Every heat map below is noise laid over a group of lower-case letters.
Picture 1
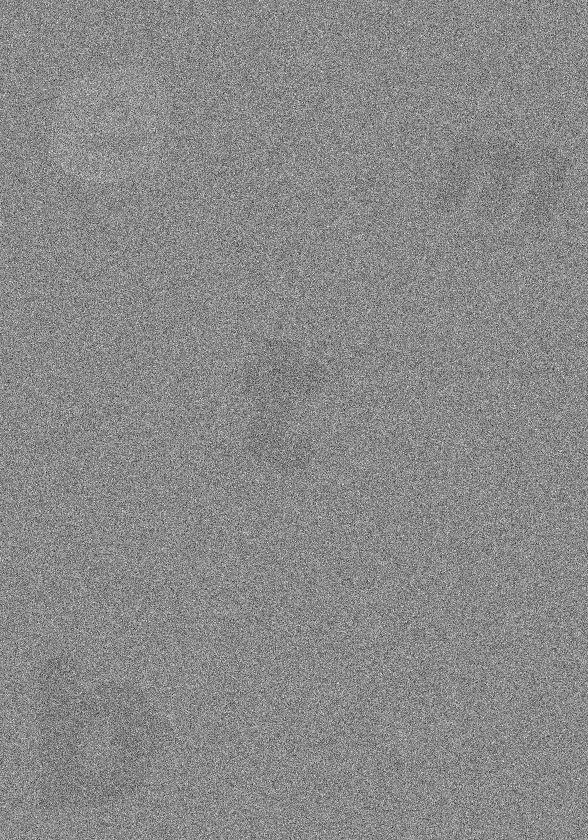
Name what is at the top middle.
nothing
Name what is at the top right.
m
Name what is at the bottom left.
b
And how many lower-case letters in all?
4
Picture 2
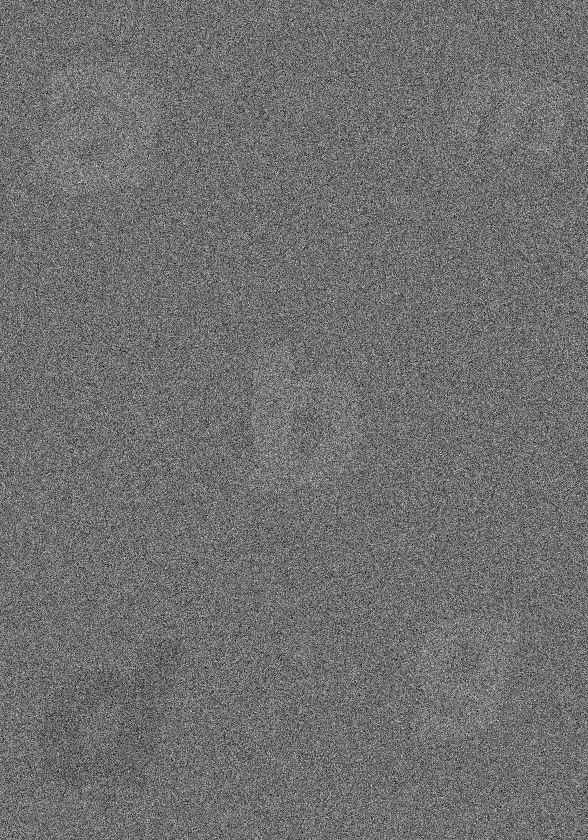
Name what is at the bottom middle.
nothing
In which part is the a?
top left
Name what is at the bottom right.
g
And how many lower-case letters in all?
5
